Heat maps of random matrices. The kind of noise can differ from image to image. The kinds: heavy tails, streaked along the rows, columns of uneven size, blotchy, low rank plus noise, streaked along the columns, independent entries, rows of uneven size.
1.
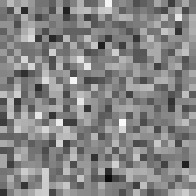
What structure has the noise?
independent entries
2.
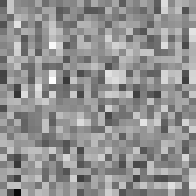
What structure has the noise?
low rank plus noise
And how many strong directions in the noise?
two
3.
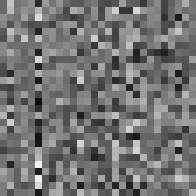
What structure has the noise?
columns of uneven size
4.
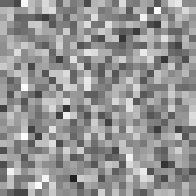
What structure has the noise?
independent entries
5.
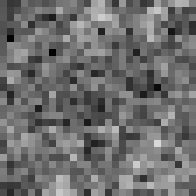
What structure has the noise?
blotchy
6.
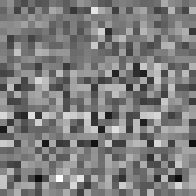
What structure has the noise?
rows of uneven size
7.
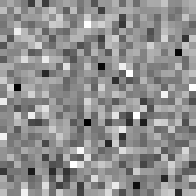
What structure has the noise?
heavy tails
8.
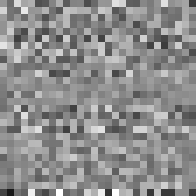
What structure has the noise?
rows of uneven size
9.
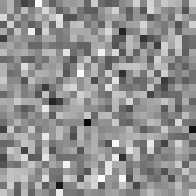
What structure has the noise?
independent entries
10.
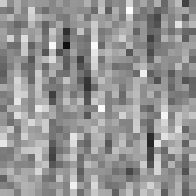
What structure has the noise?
streaked along the columns
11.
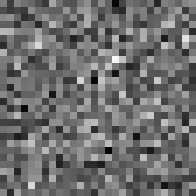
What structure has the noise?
independent entries
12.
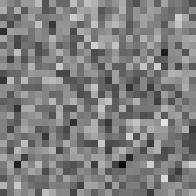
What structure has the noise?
independent entries
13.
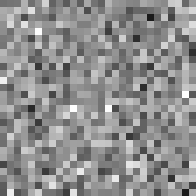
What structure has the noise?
independent entries
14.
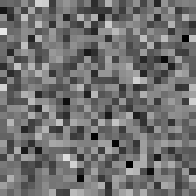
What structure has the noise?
independent entries
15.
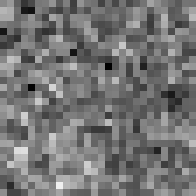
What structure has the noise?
blotchy
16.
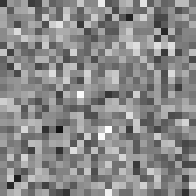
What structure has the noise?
independent entries
